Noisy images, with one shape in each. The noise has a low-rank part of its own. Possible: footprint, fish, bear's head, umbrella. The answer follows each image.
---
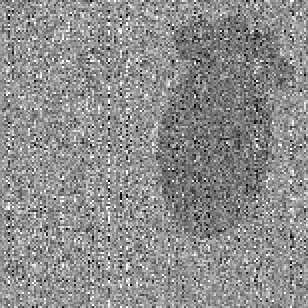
footprint
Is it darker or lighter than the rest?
darker
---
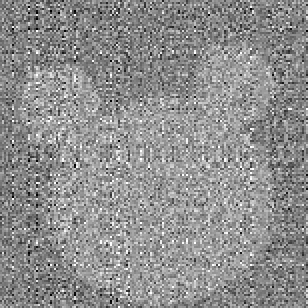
bear's head
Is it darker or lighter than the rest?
lighter
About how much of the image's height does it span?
nearly all
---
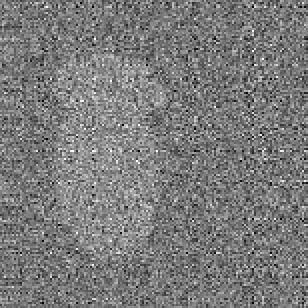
footprint
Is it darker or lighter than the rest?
lighter
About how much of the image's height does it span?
two thirds
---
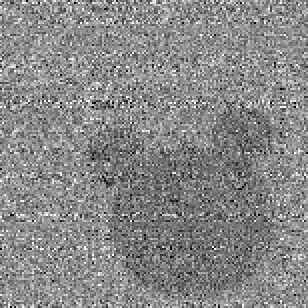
bear's head
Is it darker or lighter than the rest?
darker
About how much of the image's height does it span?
two thirds
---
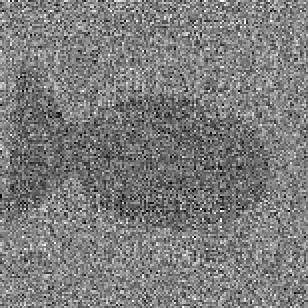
fish
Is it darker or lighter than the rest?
darker
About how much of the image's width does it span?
nearly all
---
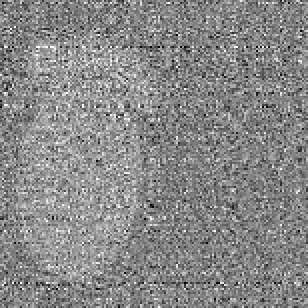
footprint
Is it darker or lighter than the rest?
lighter
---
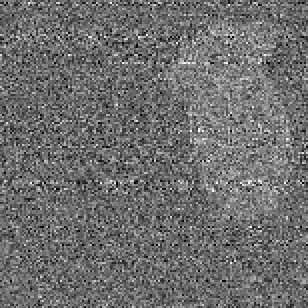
footprint
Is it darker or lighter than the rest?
lighter
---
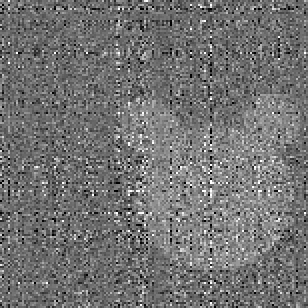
bear's head
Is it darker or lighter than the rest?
lighter
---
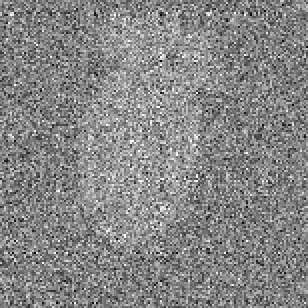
footprint
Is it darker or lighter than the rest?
lighter
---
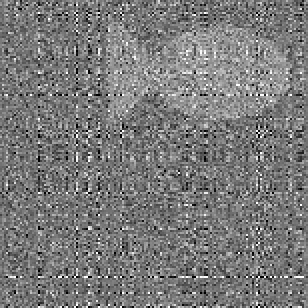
fish
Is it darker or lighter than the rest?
lighter
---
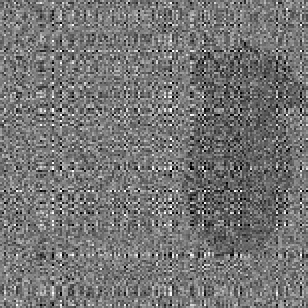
footprint
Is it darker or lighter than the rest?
darker
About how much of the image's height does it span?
two thirds
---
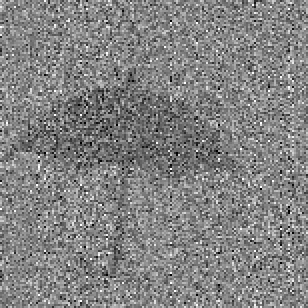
umbrella
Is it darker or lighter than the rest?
darker
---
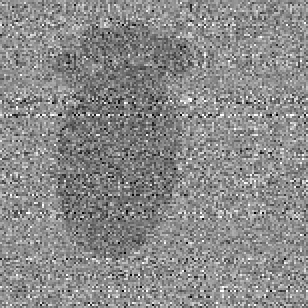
footprint
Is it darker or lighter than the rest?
darker
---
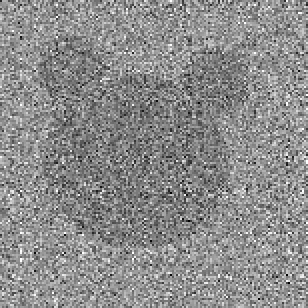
bear's head
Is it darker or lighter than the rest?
darker
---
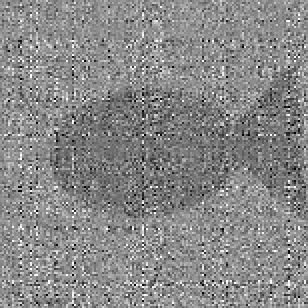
fish
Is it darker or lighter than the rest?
darker
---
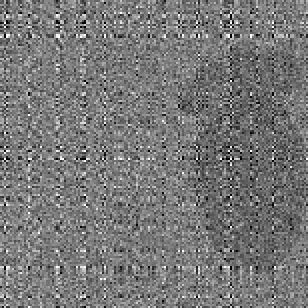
footprint
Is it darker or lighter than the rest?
darker
